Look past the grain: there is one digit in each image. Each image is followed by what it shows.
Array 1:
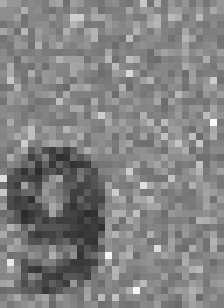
9
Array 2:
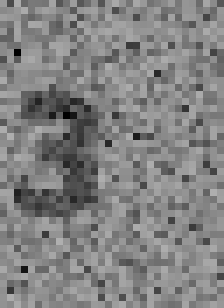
3
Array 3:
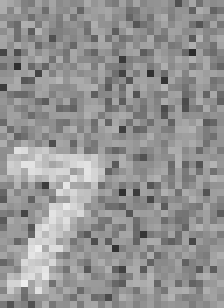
7
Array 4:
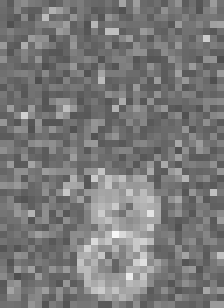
8
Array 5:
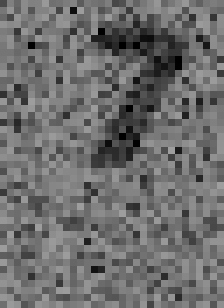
7
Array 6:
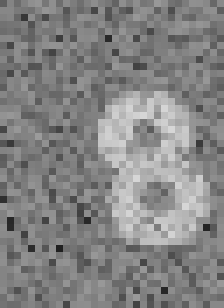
8
